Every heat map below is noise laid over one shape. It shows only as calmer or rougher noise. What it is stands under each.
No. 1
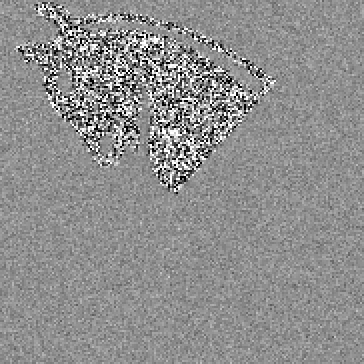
chess knight
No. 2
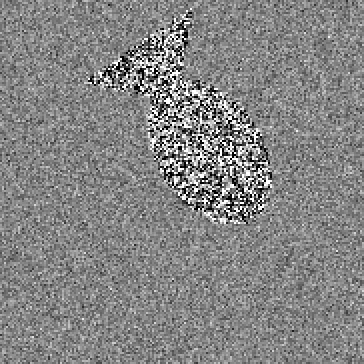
fish
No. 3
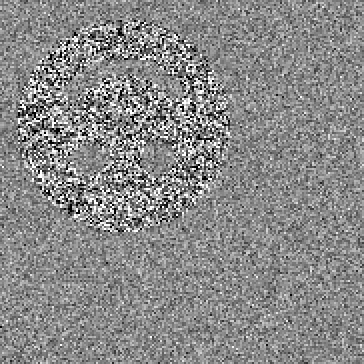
smiling face
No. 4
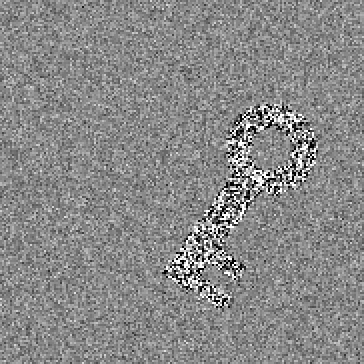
key
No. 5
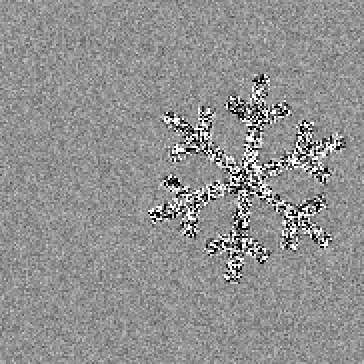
snowflake
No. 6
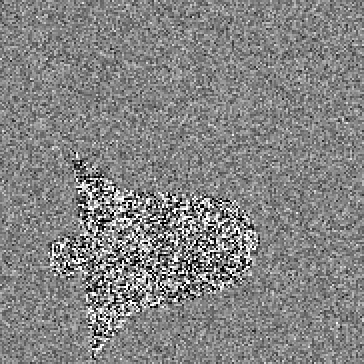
bell
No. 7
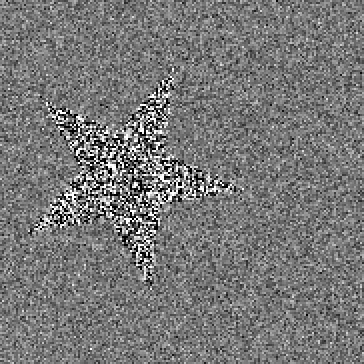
star
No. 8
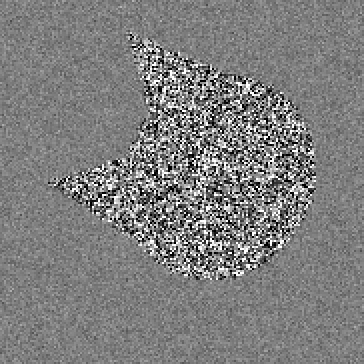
cat's head
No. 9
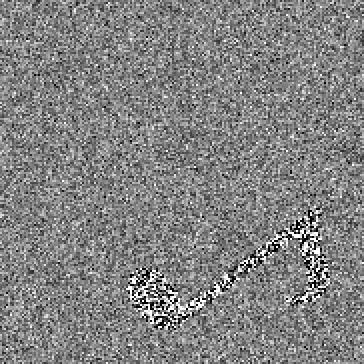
musical note
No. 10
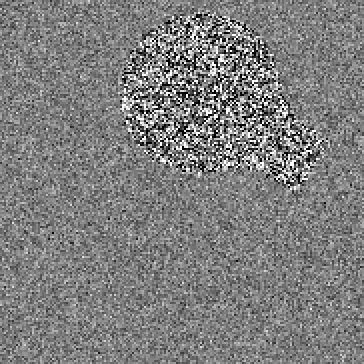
light bulb
